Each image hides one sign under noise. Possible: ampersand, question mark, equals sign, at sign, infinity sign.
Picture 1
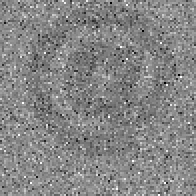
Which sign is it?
at sign
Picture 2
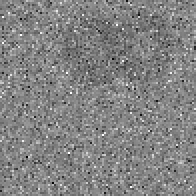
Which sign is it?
infinity sign
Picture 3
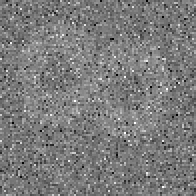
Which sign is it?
infinity sign
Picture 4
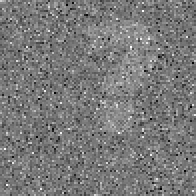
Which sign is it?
question mark
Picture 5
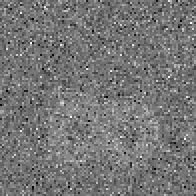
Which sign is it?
infinity sign
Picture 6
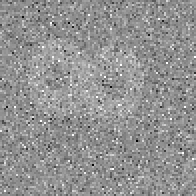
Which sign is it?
infinity sign
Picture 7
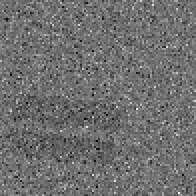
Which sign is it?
equals sign
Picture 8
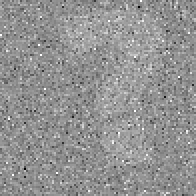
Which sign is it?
question mark
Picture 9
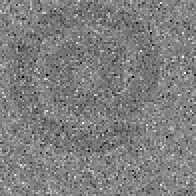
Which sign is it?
at sign
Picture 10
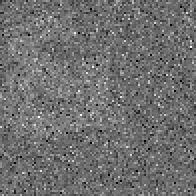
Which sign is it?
ampersand
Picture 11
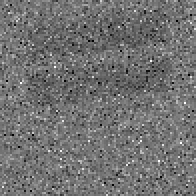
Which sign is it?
equals sign
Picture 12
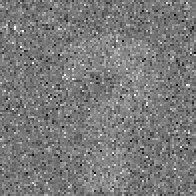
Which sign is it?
question mark
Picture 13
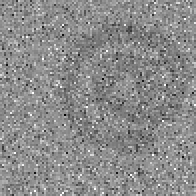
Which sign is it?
at sign
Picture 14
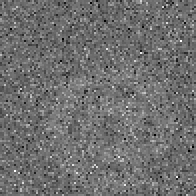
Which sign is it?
at sign
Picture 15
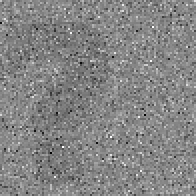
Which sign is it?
question mark
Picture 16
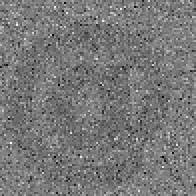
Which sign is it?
at sign
